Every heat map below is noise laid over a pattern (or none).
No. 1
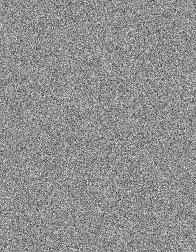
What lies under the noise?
only noise
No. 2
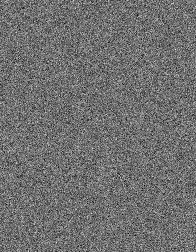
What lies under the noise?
only noise
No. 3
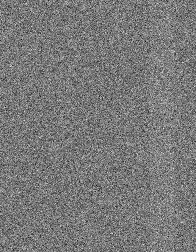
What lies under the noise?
one vertical stripe
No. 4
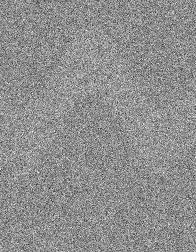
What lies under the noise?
a wavy band
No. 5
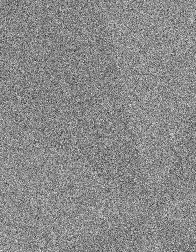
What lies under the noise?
spokes from one point
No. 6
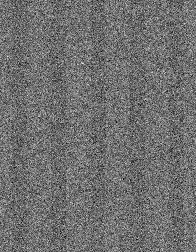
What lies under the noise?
vertical stripes
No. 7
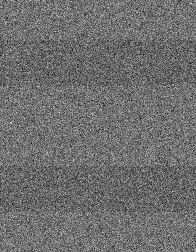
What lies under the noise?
horizontal stripes
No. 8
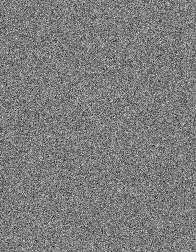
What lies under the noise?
only noise
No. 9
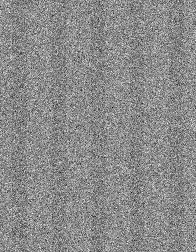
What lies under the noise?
vertical stripes
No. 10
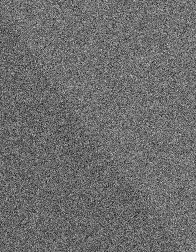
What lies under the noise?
a sharp edge
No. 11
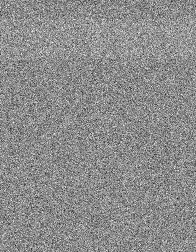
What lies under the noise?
one horizontal stripe
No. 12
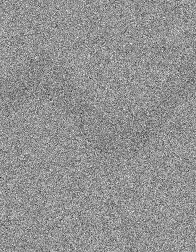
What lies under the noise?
a wavy band
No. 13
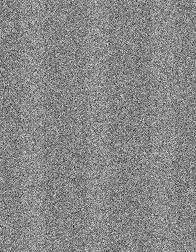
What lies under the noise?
vertical stripes
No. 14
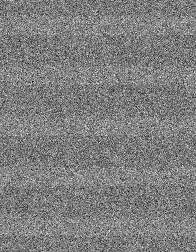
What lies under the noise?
horizontal stripes
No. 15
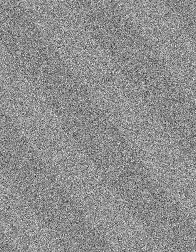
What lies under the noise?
diagonal stripes
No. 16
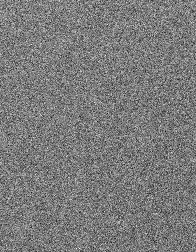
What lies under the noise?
a smooth slope
